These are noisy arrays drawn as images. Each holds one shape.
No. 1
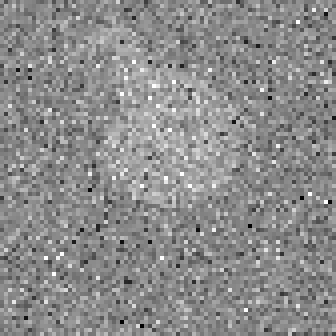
light pear
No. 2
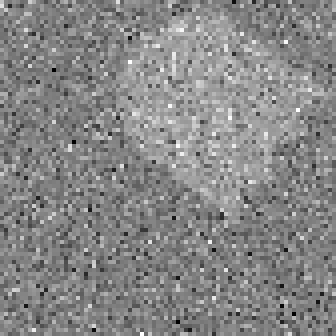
light ghost
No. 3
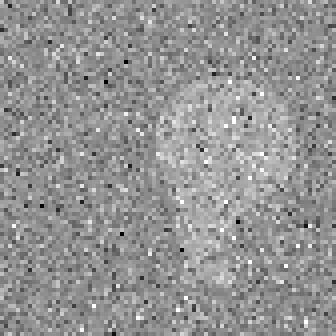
light pear
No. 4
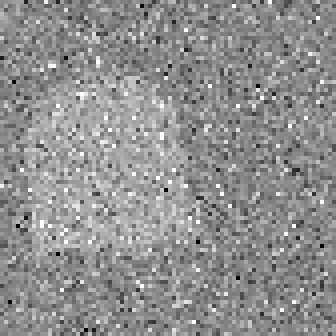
light ghost
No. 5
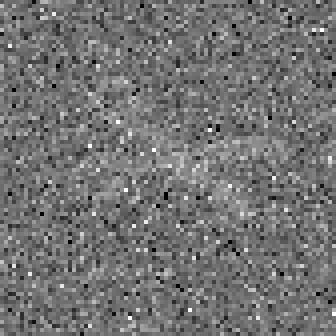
light pair of scissors
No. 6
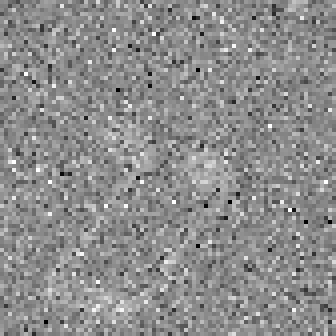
light pair of musical notes
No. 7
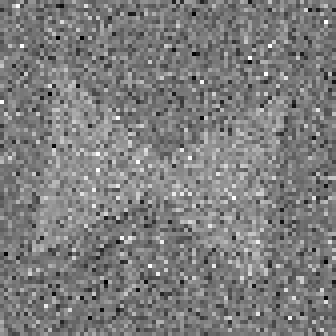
light bow tie
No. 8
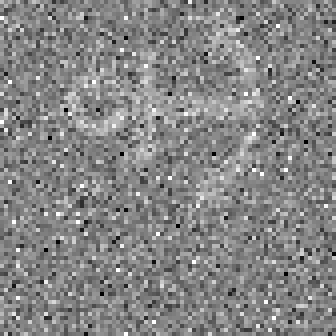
light anchor
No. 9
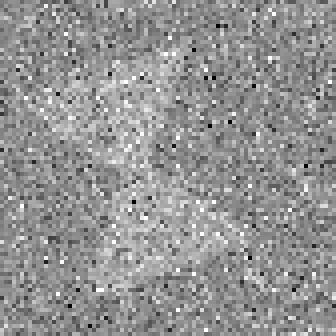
light bow tie
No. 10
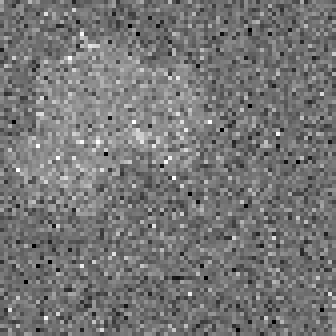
light car
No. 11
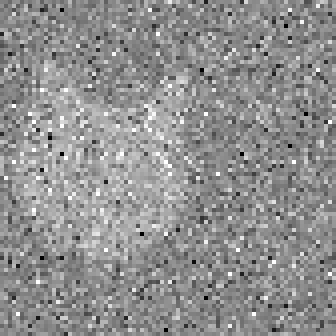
light cat's head
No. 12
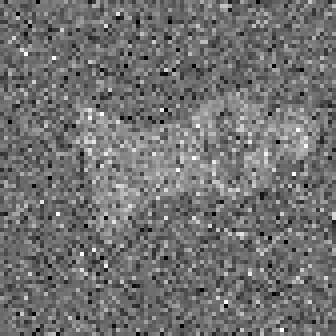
light chess bishop
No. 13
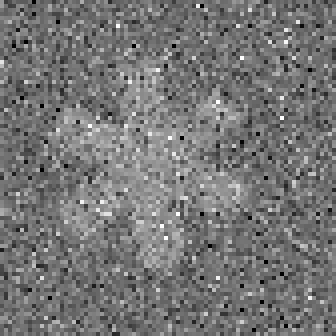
light asterisk
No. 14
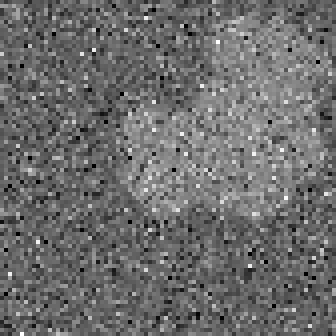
light car
